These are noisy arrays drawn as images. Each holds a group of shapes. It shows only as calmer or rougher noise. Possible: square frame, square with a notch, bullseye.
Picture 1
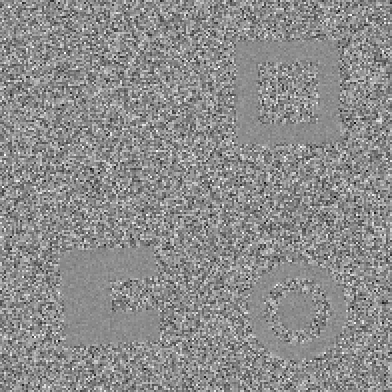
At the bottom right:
bullseye
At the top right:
square frame
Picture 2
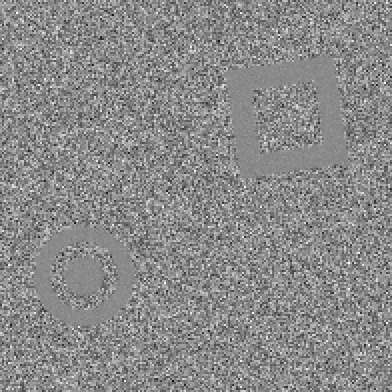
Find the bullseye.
bottom left
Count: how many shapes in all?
2
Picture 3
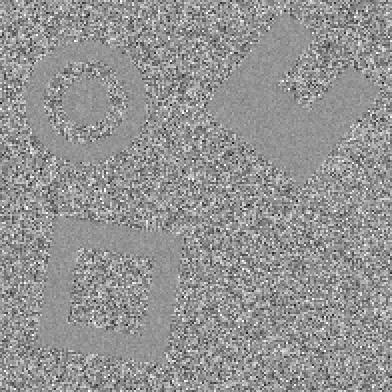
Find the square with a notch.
top right
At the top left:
bullseye
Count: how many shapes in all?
3
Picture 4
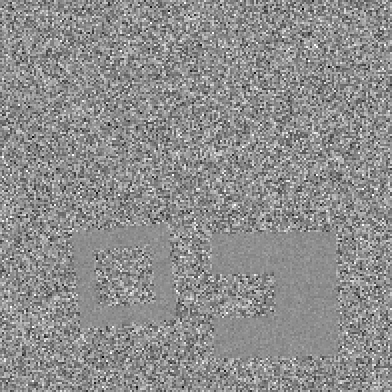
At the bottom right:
square with a notch
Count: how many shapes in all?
2
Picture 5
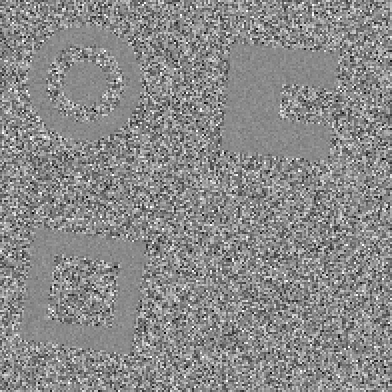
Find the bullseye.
top left
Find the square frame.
bottom left
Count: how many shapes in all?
3
